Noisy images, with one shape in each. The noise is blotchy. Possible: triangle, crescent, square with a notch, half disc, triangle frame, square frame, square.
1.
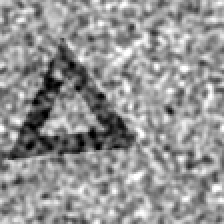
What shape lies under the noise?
triangle frame
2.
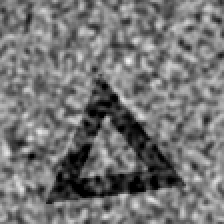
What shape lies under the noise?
triangle frame
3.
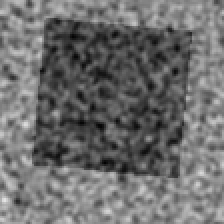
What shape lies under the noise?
square
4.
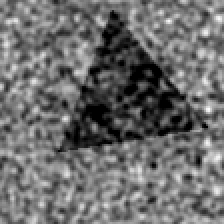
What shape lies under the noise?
triangle
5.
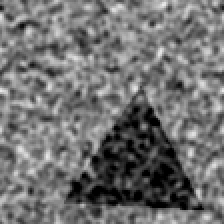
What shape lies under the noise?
triangle
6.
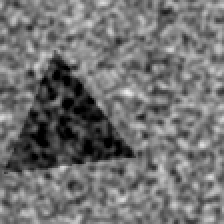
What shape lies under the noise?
triangle
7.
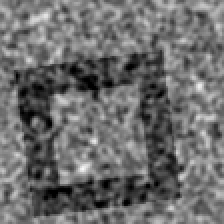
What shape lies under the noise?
square frame
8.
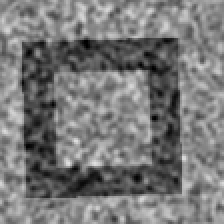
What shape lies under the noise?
square frame
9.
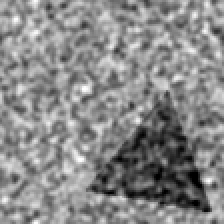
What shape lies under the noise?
triangle
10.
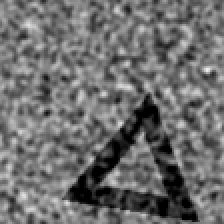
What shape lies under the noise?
triangle frame
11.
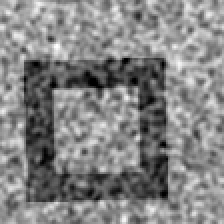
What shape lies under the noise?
square frame
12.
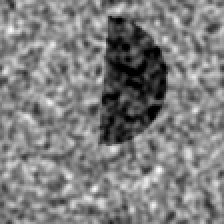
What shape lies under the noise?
half disc
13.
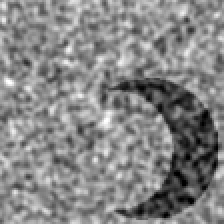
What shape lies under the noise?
crescent
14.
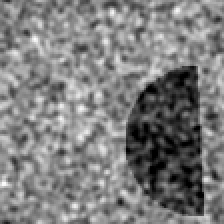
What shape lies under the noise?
half disc
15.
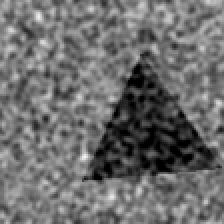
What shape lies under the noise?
triangle
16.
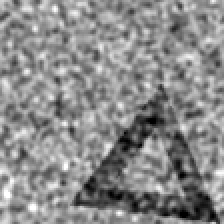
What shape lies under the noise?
triangle frame
